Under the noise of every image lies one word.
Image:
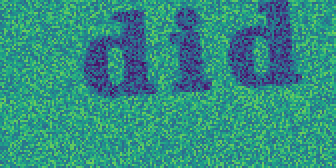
did
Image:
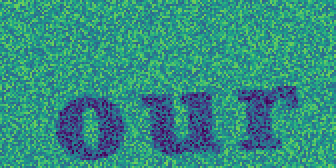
our
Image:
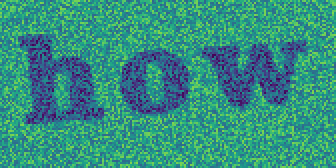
how
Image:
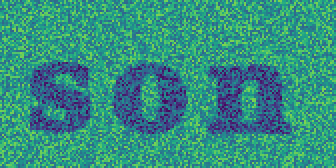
son
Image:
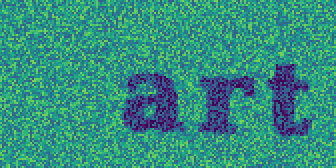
art
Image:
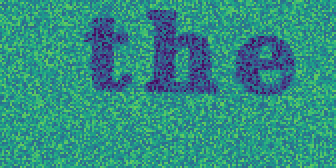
the
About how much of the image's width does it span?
two thirds
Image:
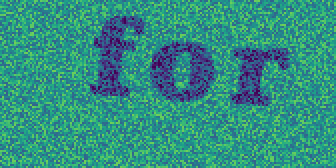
for
